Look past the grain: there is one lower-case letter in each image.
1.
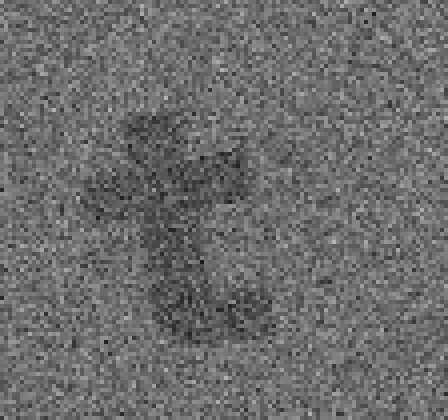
dark t
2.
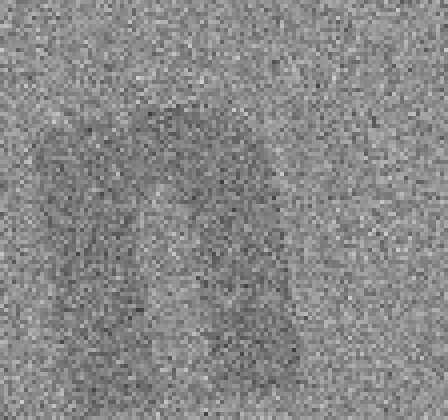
dark n
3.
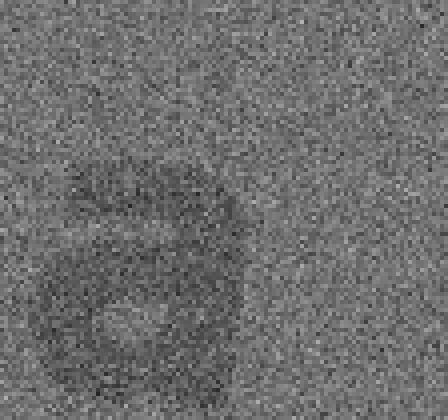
dark a
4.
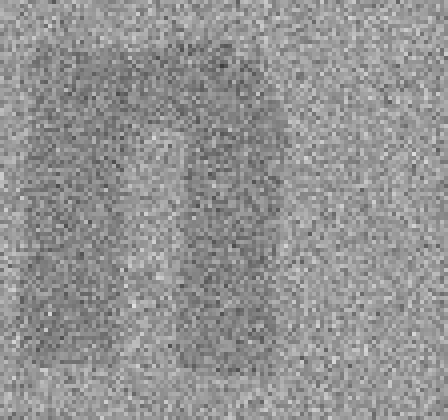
dark n
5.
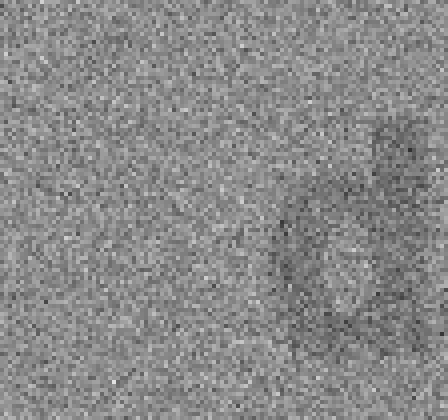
dark d
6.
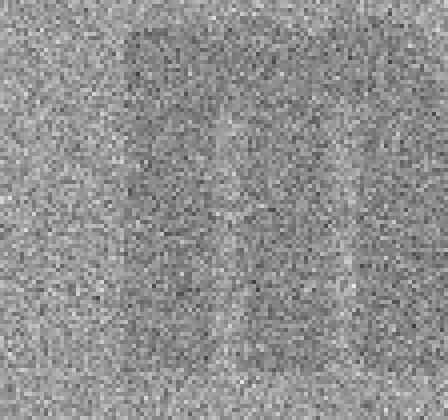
dark m
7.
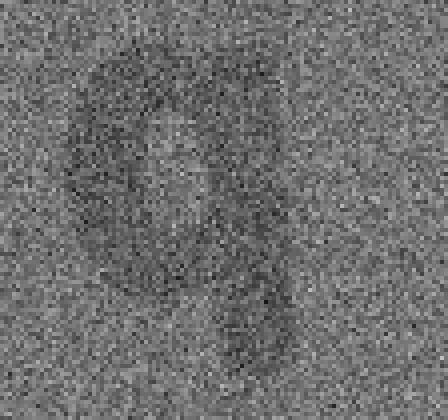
dark q
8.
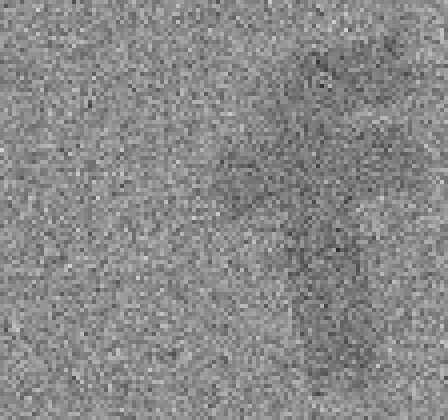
dark f
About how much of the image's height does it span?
nearly all
